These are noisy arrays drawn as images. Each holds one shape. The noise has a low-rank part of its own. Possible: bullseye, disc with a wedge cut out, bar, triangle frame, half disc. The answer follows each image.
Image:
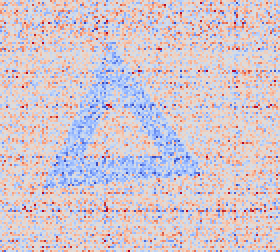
triangle frame
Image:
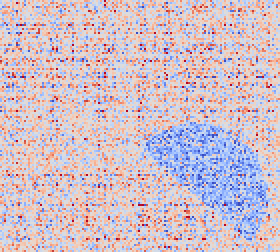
half disc
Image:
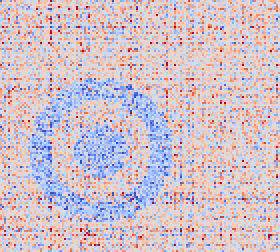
bullseye
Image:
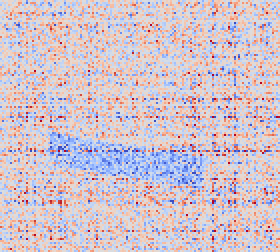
bar
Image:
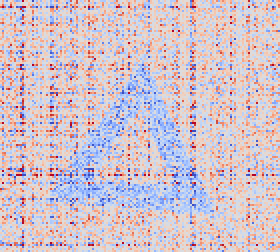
triangle frame
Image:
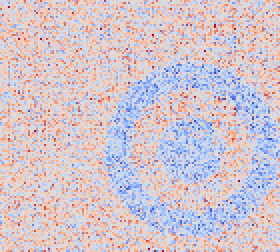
bullseye
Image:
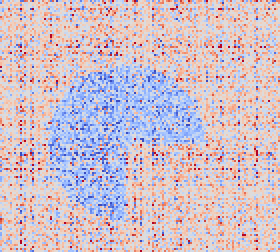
disc with a wedge cut out
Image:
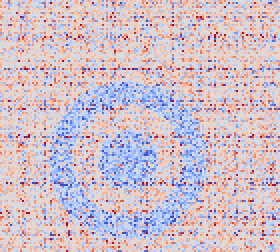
bullseye
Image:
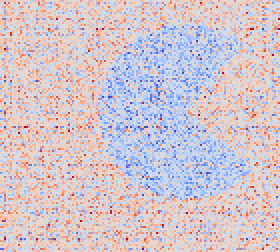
disc with a wedge cut out
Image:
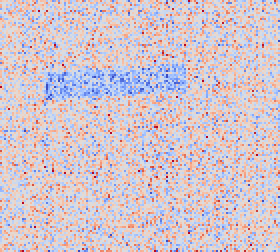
bar
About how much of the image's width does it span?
half
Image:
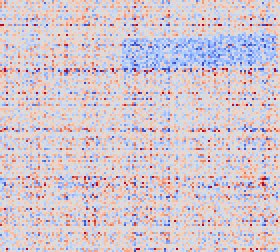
bar
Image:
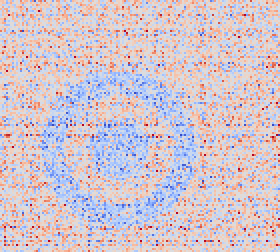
bullseye
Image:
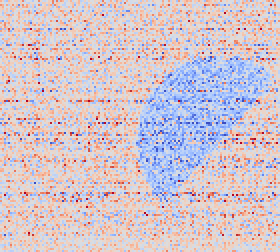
half disc
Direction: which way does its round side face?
up and left
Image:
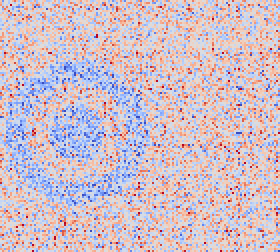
bullseye
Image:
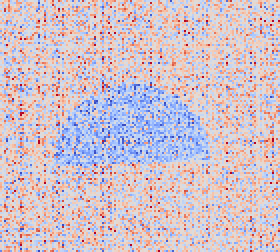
half disc
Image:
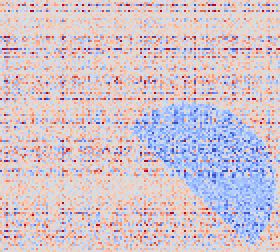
half disc
